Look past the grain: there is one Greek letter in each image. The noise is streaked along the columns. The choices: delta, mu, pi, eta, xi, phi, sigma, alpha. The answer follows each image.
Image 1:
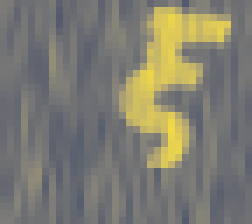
light xi
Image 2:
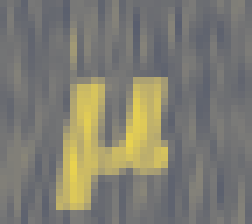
light mu
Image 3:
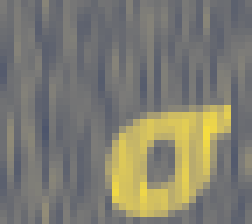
light sigma
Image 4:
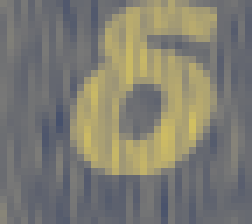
light delta
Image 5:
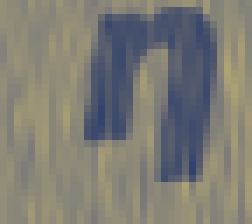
dark eta
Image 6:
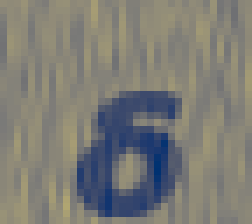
dark delta
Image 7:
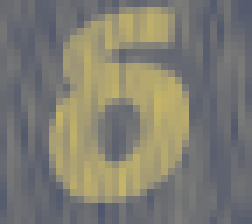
light delta
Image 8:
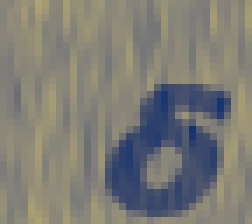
dark delta
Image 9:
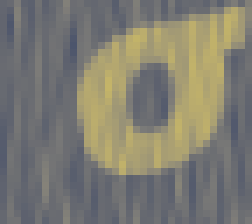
light sigma
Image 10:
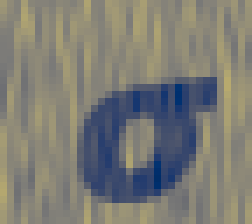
dark sigma
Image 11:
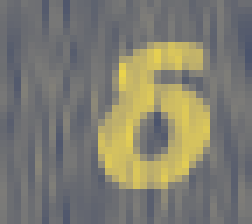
light delta
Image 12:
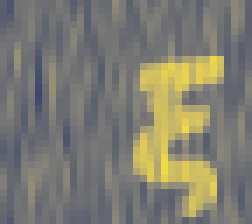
light xi
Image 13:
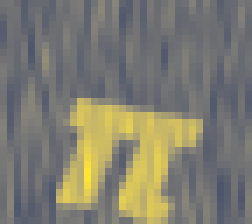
light pi
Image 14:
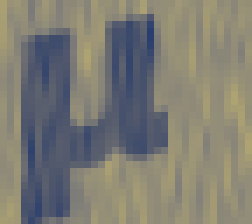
dark mu
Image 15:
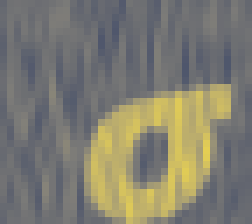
light sigma
